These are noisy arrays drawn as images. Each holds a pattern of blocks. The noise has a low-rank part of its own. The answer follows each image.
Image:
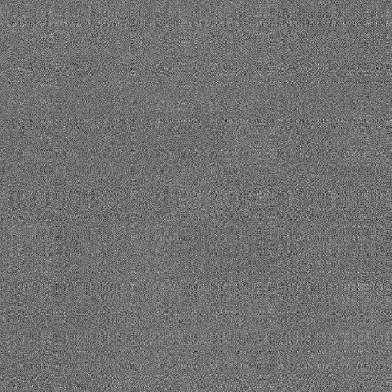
the same after a half turn
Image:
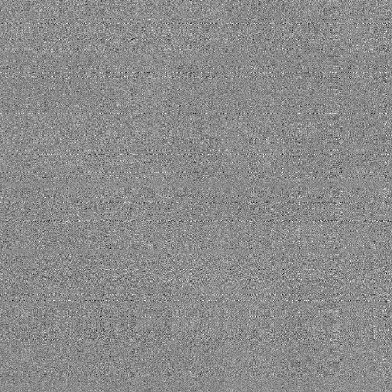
mirrored about the diagonal from the bottom left
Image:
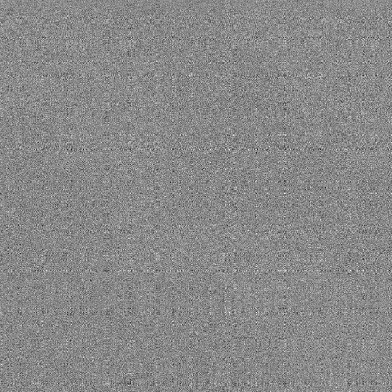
mirrored about the diagonal from the bottom left
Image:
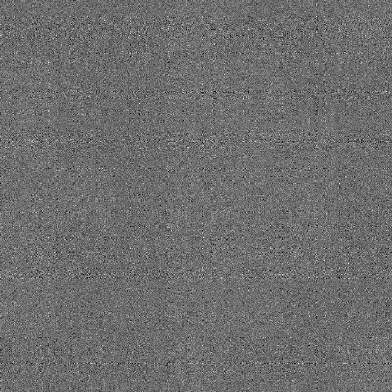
top and bottom mirror each other
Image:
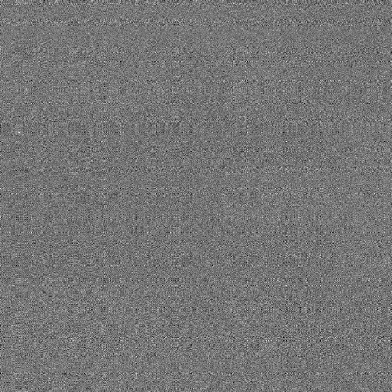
top and bottom mirror each other
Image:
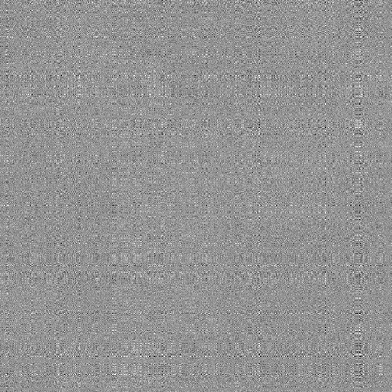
mirrored about the diagonal from the top left
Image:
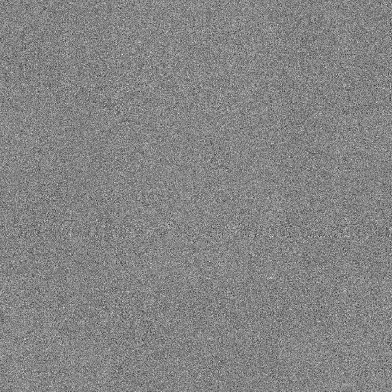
left and right mirror each other
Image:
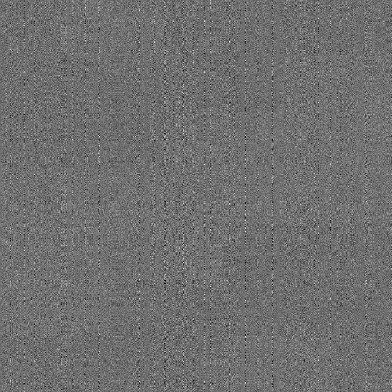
the same after a half turn
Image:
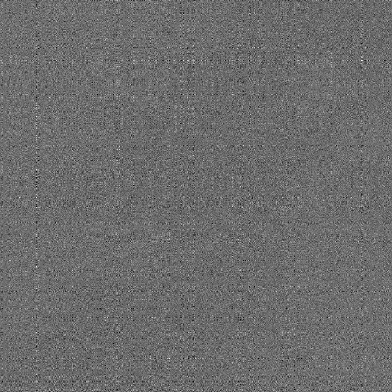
no symmetry
